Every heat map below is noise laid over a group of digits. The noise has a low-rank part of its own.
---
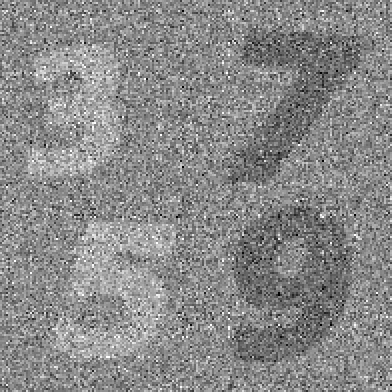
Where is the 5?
bottom left
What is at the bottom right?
9
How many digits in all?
4
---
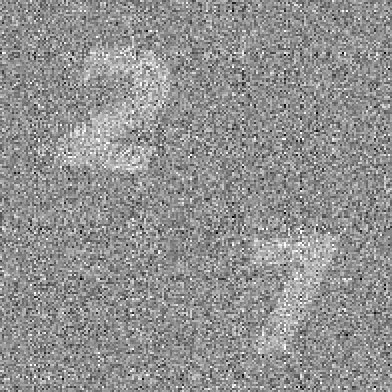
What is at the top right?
nothing
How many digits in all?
2
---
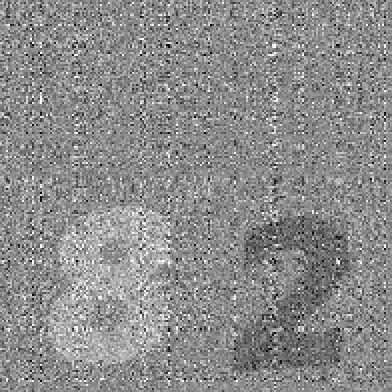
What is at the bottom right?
2
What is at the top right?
nothing
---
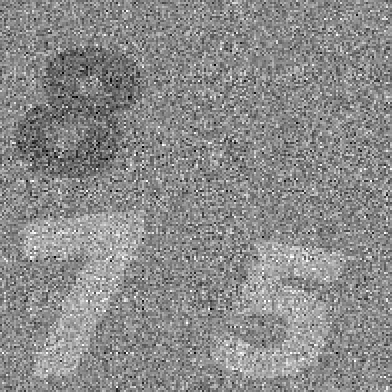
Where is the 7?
bottom left
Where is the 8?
top left
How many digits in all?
3
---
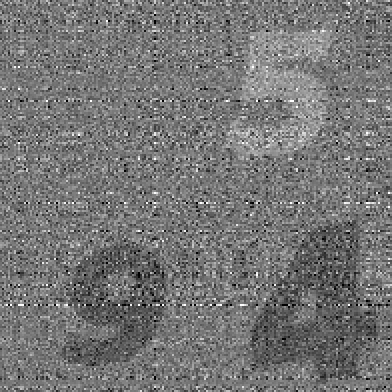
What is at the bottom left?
9
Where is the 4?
bottom right
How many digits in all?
3
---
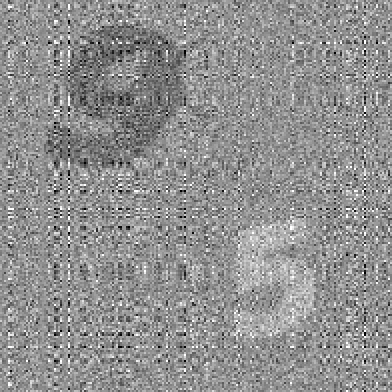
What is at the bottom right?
5
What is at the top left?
9
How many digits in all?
2
